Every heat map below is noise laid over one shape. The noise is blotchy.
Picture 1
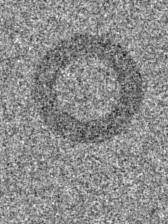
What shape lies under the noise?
ring
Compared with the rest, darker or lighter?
darker
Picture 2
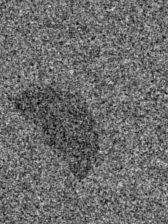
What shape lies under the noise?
half disc
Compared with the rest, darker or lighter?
darker
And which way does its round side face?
up and right
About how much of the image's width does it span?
half
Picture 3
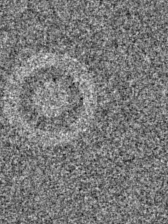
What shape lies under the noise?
bullseye
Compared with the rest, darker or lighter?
lighter
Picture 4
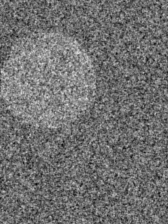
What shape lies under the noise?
disc
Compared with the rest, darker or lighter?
lighter
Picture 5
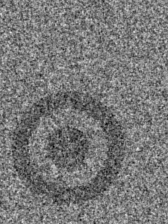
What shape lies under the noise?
bullseye
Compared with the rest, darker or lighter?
darker
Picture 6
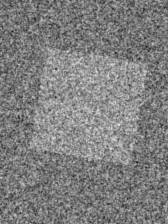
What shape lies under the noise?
square
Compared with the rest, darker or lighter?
lighter
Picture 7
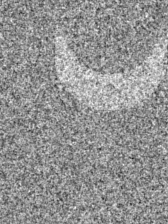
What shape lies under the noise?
crescent
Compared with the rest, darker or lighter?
lighter
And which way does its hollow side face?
up
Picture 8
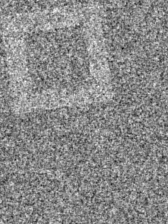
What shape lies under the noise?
square frame
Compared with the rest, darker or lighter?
lighter
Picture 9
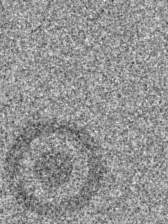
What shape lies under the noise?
bullseye
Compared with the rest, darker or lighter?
darker
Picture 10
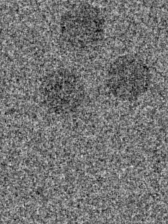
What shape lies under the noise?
three dots
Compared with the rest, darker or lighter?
darker
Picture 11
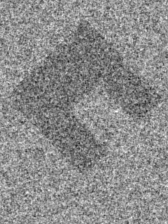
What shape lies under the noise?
square with a notch
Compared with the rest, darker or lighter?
darker
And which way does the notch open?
down and right
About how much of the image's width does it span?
nearly all
